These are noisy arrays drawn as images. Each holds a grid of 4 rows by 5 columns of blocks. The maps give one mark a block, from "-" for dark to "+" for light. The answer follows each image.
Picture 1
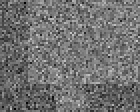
- + + + +
- + + + +
- + + + +
- - + - -
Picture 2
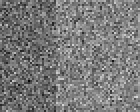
- - + + +
- - + + +
- - + + +
- - + + +
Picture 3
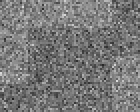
+ + + + -
+ - - - -
+ - - - +
- - - - +
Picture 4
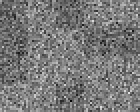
- + - + +
- + + - -
- + + + +
+ + - + +
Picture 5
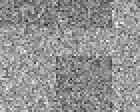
- - - - +
+ + + + +
+ + - - +
+ + - - +
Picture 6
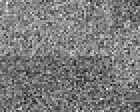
+ + + + -
+ + + + +
- - - - +
- - - - -
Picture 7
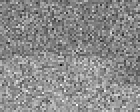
- - - - -
- - - - -
+ + + + -
+ + + + +
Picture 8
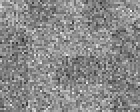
+ - + - +
- + + + -
- + - - -
- + + + -
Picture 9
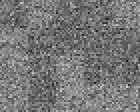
- + - - +
+ - - - -
+ - + - -
+ - + + +
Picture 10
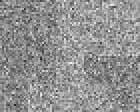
- - + + +
- - + + +
- - + - -
- + + + -
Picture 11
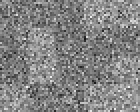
- - - + +
- + - - -
- + - - +
+ - - + +
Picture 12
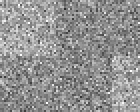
+ + - - -
+ + - - -
- - - - +
- - - - +
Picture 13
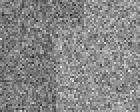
- - - + +
- - + + +
- - + + +
- - + + +
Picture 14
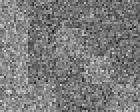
+ - - - -
+ - + - -
+ - - + -
+ + - - +
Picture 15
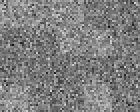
+ + + - -
- - + + -
- - - - -
+ - - + -
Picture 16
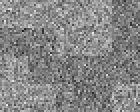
+ + + + -
- - + + -
+ - - - -
+ + - - +
